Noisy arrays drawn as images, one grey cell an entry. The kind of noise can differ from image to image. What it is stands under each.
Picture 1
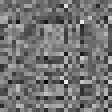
low rank plus noise
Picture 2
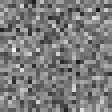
independent entries
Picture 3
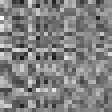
low rank plus noise
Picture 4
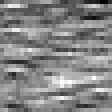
streaked along the rows
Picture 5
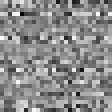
rows of uneven size
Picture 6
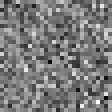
independent entries
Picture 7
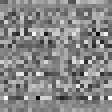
rows of uneven size
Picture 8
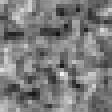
blotchy
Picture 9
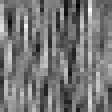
streaked along the columns
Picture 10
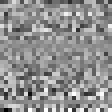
rows of uneven size
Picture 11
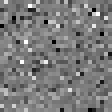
heavy tails
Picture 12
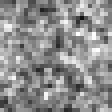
blotchy
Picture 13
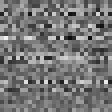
rows of uneven size
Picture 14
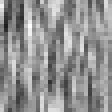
streaked along the columns
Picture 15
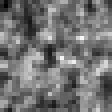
blotchy
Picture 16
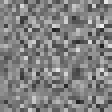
low rank plus noise
